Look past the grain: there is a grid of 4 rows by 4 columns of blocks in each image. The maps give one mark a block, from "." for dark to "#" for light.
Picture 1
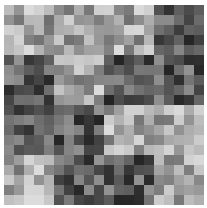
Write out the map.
# # # .
. # . .
. . # #
# . . #
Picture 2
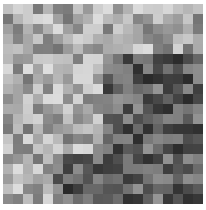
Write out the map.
# # # #
# # . .
# # . .
# . . .
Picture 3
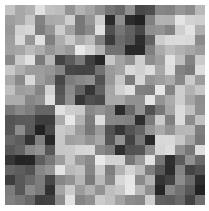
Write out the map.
# # . #
# . # #
. # . #
. # # .
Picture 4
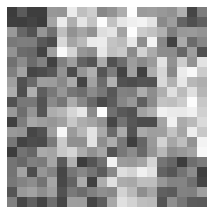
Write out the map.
. # # .
. . . #
. # . #
. . # .
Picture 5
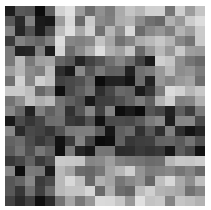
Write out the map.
. # # #
# . . #
. . . .
. # # #
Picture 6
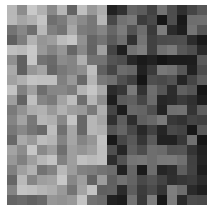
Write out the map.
# # . .
# # . .
# # . .
# # . .
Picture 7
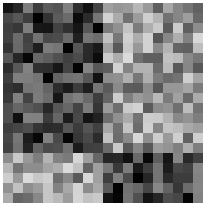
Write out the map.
. . # #
. . # #
. . # #
# # . .
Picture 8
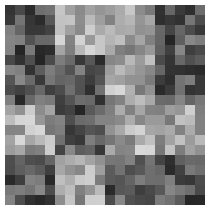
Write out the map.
. # # .
. . # .
# . # #
. # . .
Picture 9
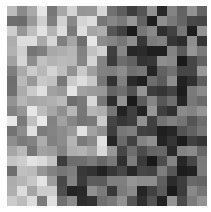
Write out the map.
# # . .
# # . .
# # . .
# . . .
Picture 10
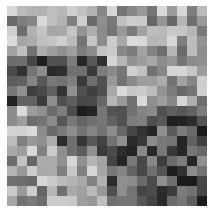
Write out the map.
# # # #
. . # #
# . . .
# # . .
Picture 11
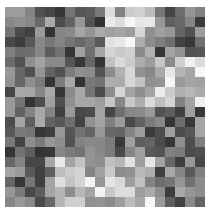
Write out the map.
. . # .
. . # #
. . . .
. # # .
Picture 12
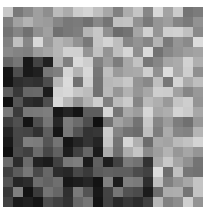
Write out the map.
# # # #
. # # #
. . # #
. . . #
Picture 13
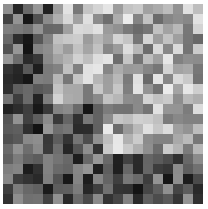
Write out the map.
. # # #
. # # #
. . # #
. . . .
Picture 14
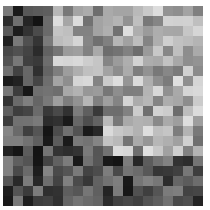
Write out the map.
. # # #
. # # #
. . # #
. . . .
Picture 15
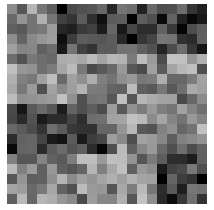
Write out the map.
# . . .
# # # #
. . # #
# # # .
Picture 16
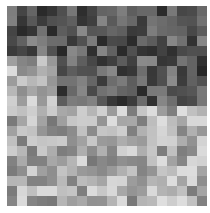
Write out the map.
. . . .
# . . .
# # # #
# # # #
